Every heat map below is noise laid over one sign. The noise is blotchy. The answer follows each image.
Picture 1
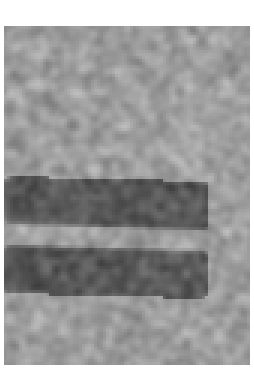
equals sign
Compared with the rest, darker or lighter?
darker
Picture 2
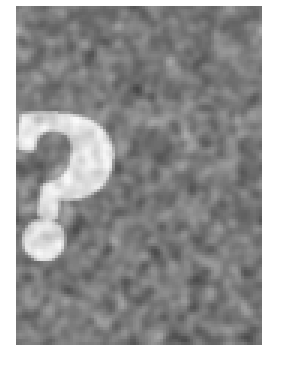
question mark
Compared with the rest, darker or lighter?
lighter
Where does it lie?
middle left
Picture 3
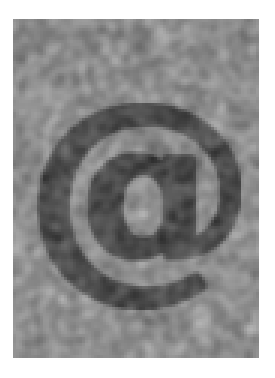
at sign
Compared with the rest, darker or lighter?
darker
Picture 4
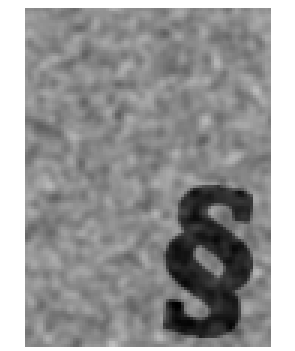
section sign
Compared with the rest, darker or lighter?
darker
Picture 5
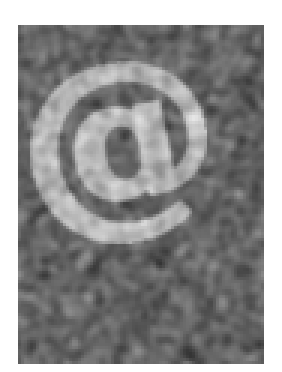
at sign
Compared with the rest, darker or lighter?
lighter
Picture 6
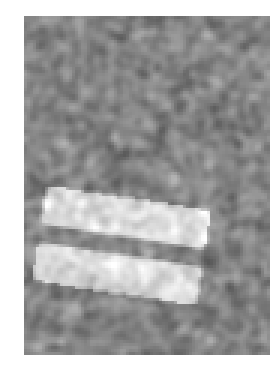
equals sign
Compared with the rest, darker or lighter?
lighter
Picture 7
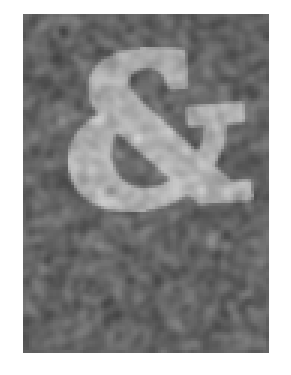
ampersand
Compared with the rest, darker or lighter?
lighter
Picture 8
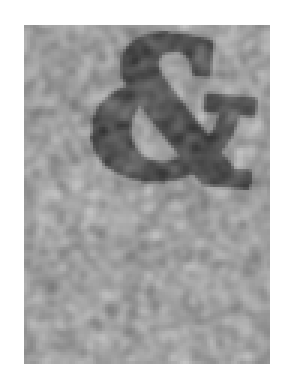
ampersand
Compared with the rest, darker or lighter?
darker
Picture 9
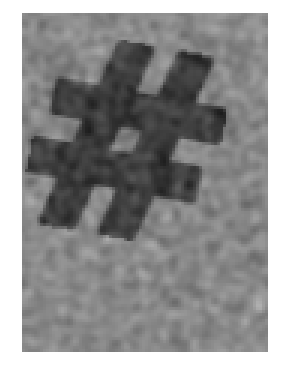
hash sign
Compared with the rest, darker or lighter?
darker
